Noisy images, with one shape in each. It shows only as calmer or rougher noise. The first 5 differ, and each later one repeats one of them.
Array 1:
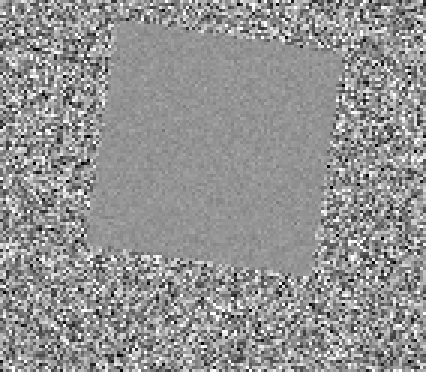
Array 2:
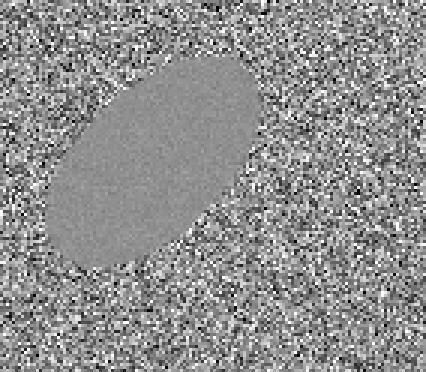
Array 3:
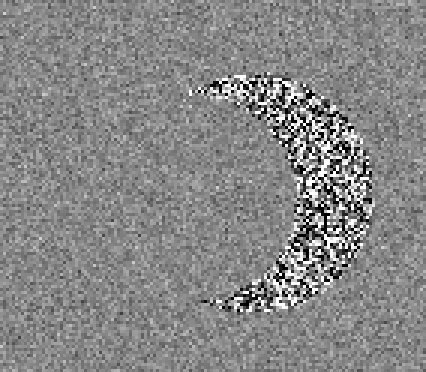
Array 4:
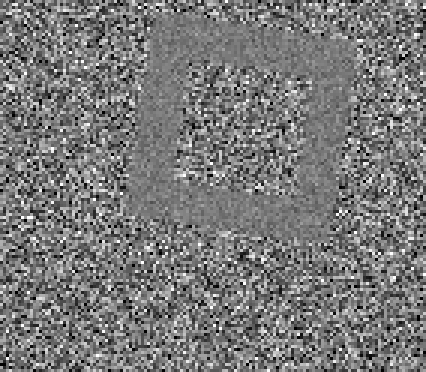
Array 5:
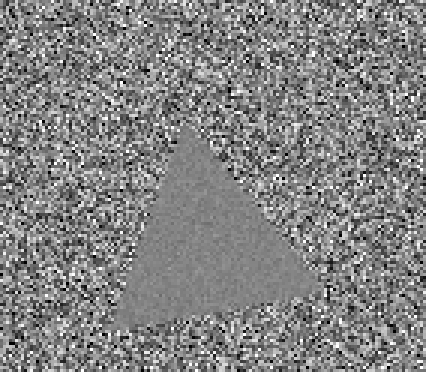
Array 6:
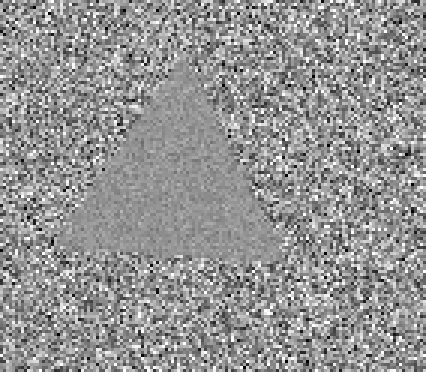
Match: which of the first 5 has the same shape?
5
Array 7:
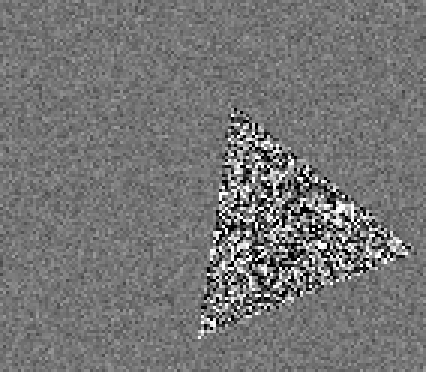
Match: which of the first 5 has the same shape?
5
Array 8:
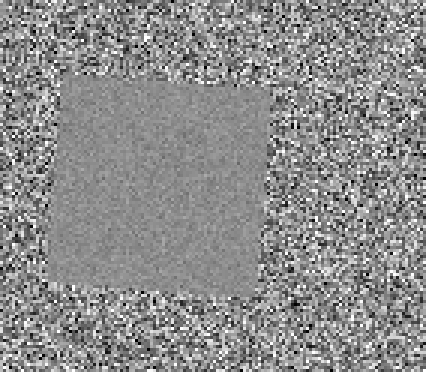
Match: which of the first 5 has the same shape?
1
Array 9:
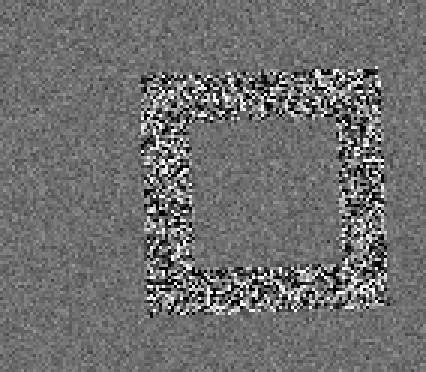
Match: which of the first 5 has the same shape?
4
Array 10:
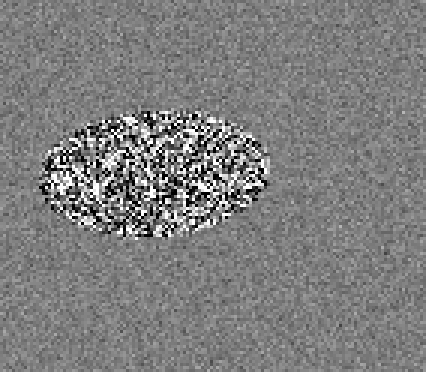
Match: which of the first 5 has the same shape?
2
